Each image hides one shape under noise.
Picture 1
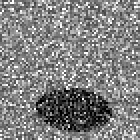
ellipse
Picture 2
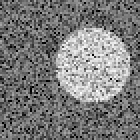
disc
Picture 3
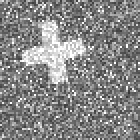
cross
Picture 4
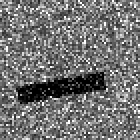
bar
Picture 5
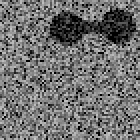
dumbbell
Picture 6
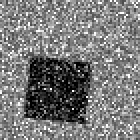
square
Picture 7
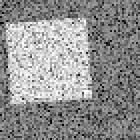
square
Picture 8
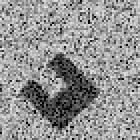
square with a notch
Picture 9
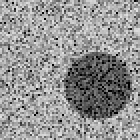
disc
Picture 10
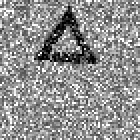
triangle frame
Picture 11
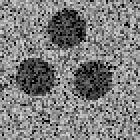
three dots
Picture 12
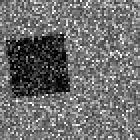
square
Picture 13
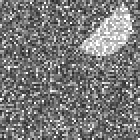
half disc
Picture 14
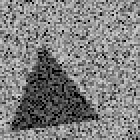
triangle
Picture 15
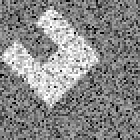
square with a notch
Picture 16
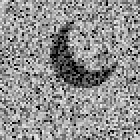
crescent
